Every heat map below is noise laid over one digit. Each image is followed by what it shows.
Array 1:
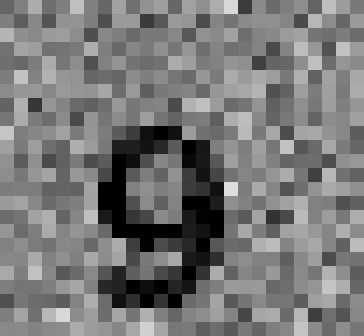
9
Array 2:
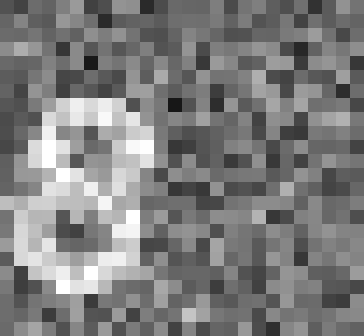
8
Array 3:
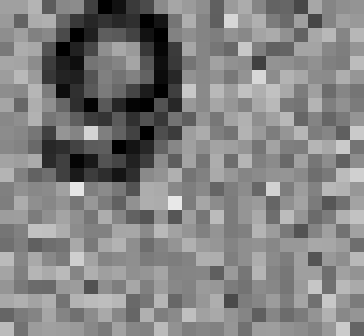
9
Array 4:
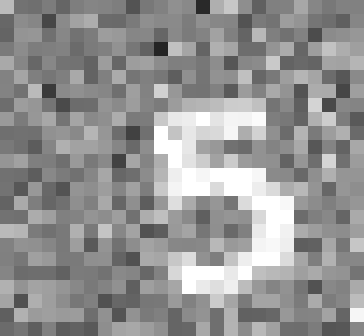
5
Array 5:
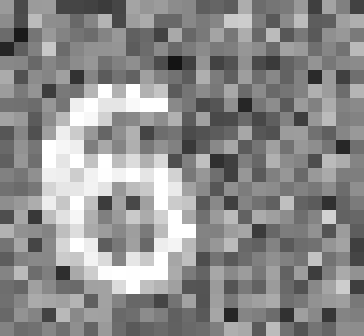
6
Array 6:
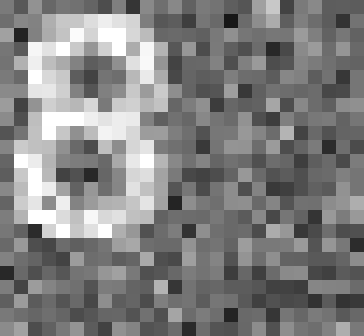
8
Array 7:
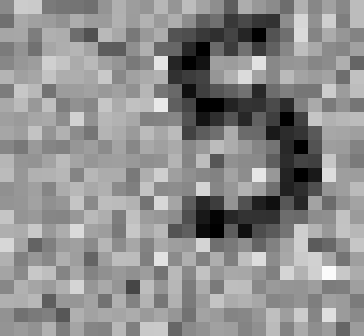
5
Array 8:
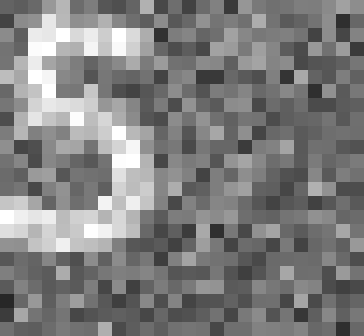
5
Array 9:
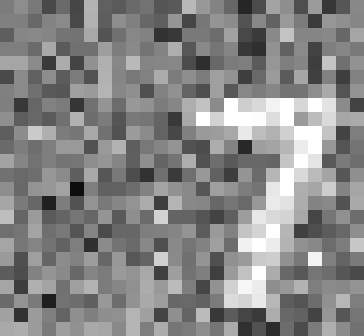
7
